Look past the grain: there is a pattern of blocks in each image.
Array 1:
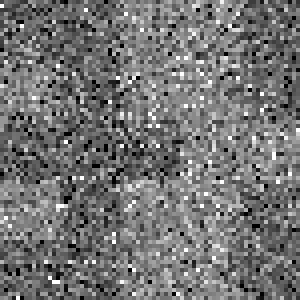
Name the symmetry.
top and bottom mirror each other
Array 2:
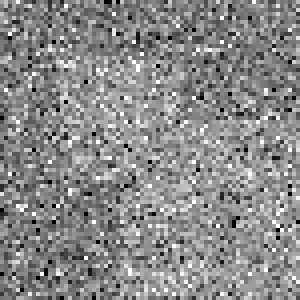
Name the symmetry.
mirrored about the diagonal from the top left
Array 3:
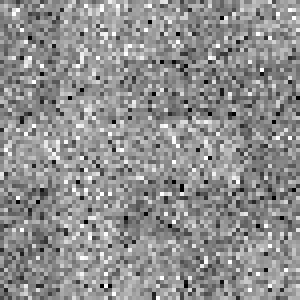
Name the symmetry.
top and bottom mirror each other
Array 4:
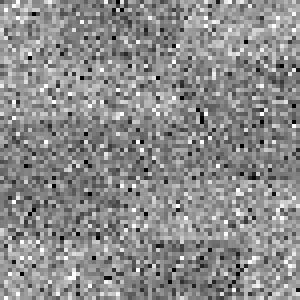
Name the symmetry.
the same after a half turn
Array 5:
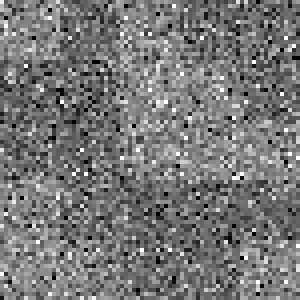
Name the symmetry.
mirrored about the diagonal from the bottom left
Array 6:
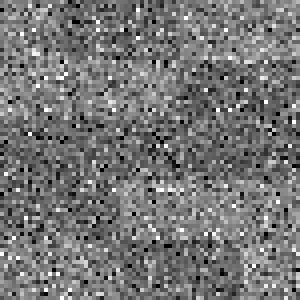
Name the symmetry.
the same after a half turn
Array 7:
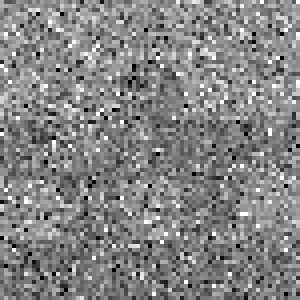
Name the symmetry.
left and right mirror each other
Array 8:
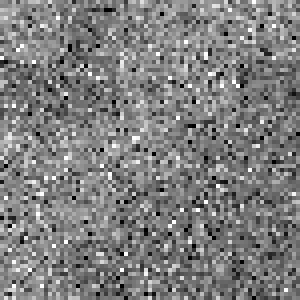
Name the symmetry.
mirrored about the diagonal from the top left
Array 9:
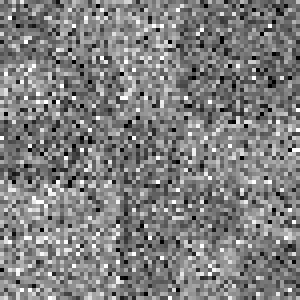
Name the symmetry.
mirrored about the diagonal from the bottom left
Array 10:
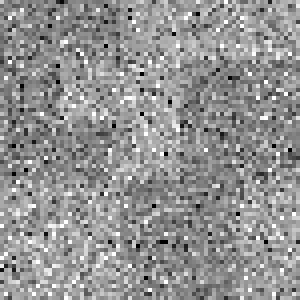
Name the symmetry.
no symmetry
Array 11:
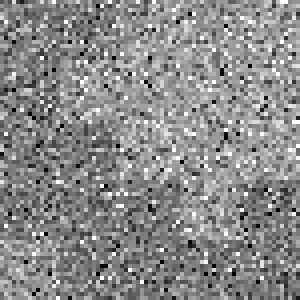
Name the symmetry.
mirrored about the diagonal from the bottom left
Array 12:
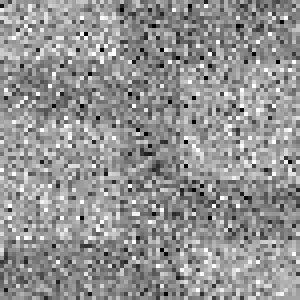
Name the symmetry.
the same after a half turn
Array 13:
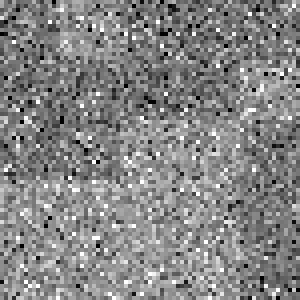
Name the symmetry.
no symmetry
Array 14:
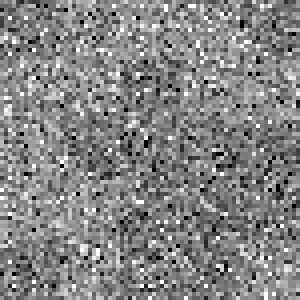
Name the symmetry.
mirrored about the diagonal from the top left
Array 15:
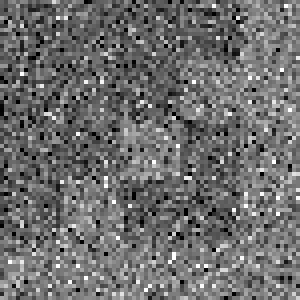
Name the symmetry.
mirrored about the diagonal from the top left
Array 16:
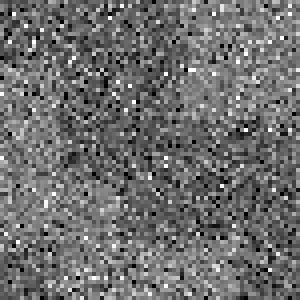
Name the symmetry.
mirrored about the diagonal from the bottom left
